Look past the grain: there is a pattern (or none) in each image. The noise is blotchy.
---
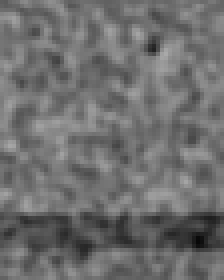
one horizontal stripe
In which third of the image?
bottom
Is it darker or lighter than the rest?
darker
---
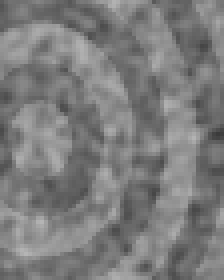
rings round one point
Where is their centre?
middle left
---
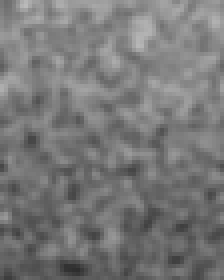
a smooth slope
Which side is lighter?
top
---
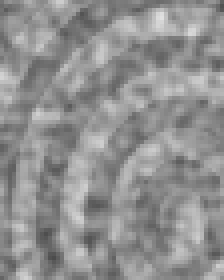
rings round one point
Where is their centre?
bottom right
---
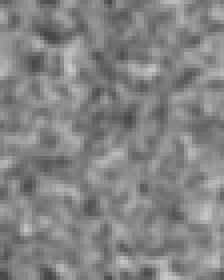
only noise
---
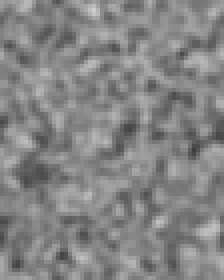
only noise
